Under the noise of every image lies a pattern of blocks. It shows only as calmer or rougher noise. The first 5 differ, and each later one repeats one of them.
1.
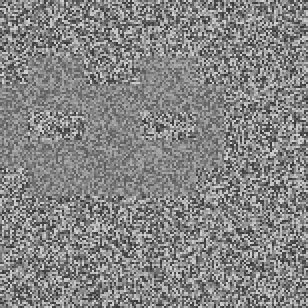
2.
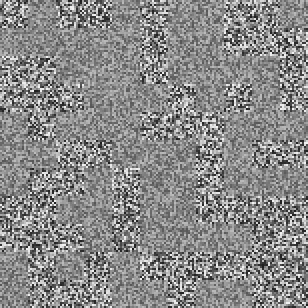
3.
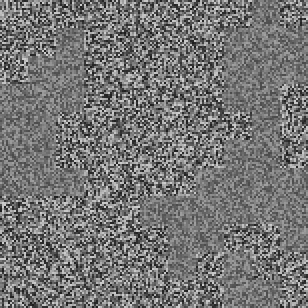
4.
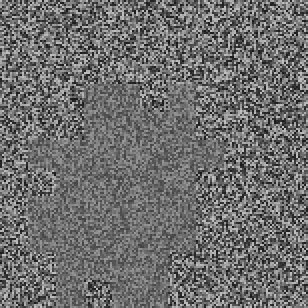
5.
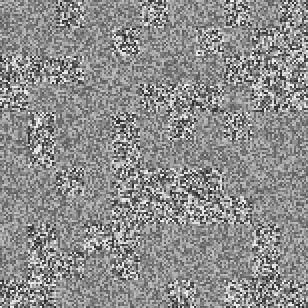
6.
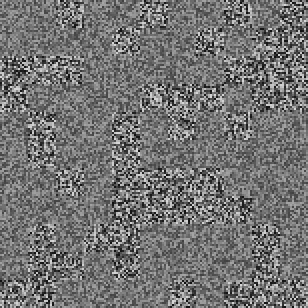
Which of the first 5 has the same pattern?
5
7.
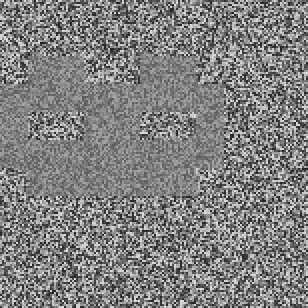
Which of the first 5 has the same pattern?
1
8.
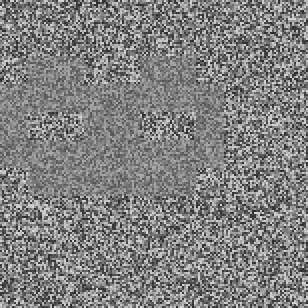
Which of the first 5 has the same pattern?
1
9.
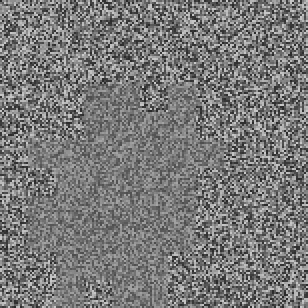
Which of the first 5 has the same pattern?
4
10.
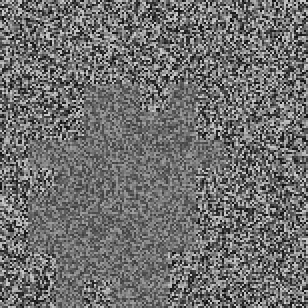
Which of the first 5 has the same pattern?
4
